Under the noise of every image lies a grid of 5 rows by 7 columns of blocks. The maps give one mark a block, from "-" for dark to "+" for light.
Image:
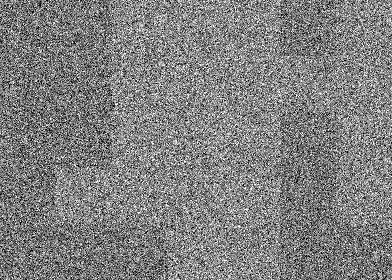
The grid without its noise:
- - + + + - +
- - + + + + +
- - + + + - +
- + + + + - +
- - - + + - -
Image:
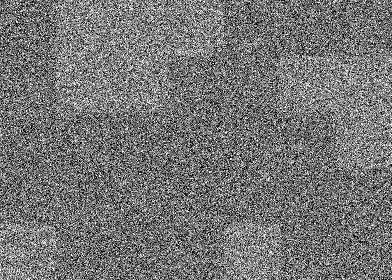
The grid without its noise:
- + + + - - -
- + + - - + +
- - - - - - +
- - - - - - -
+ - - - + - -
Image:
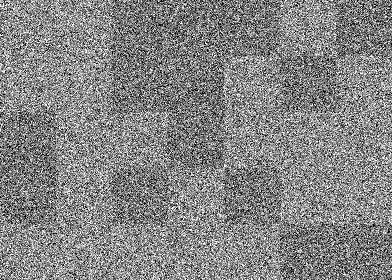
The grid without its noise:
+ + - - - + -
+ + - - + - +
- + + - + + +
- + - + - + +
+ + + + + - -
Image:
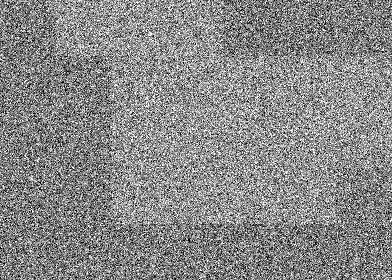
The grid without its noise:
- + + + - - -
- - + + + + +
- - + + + + +
- - + + + + -
- - - - - - -
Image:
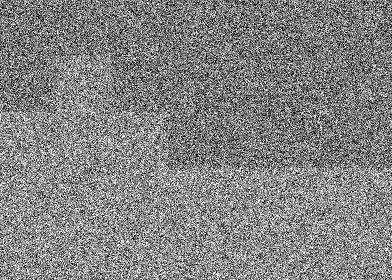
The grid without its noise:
- - - - - - -
- + - - - - -
+ + + - - - -
+ + + + + + +
+ + + + + + +
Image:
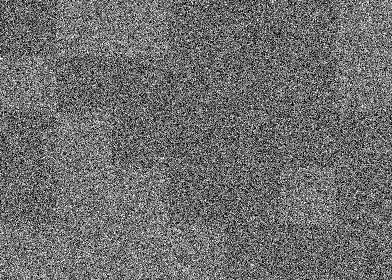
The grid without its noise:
- + + - - - +
+ - - - - - +
- + - - - - -
- + + - - + -
+ + + + - - -
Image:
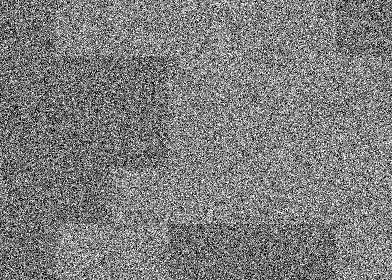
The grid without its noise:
- + + + + + -
- - - + + + +
- - - + + + +
- - + + + + +
- + + - - - +
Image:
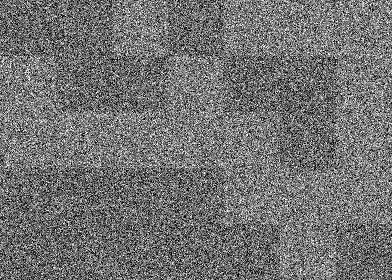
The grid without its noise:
- - + - + + +
+ - - + - - +
+ + + + + - +
- - - - + + +
- - - - - + -
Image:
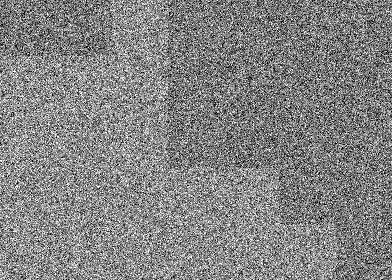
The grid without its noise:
- - + - - - -
+ + + - - - -
+ + + - - - -
+ + + + + - -
+ + + + + + -
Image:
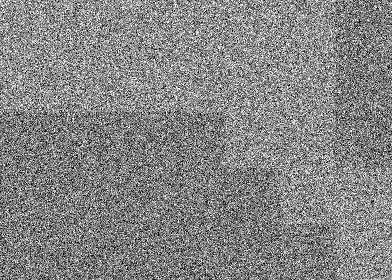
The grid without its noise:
+ + + + + + -
+ + + + + + -
- - - - + + -
- - - - - + +
- - - - - - +
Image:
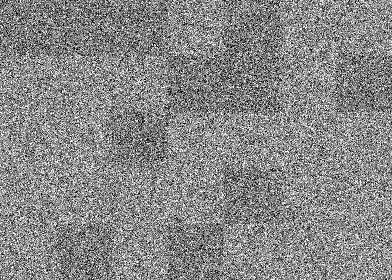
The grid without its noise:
- - - + - + +
+ + + - - + -
+ + - + + + +
+ + + + - + +
+ - + - + + +
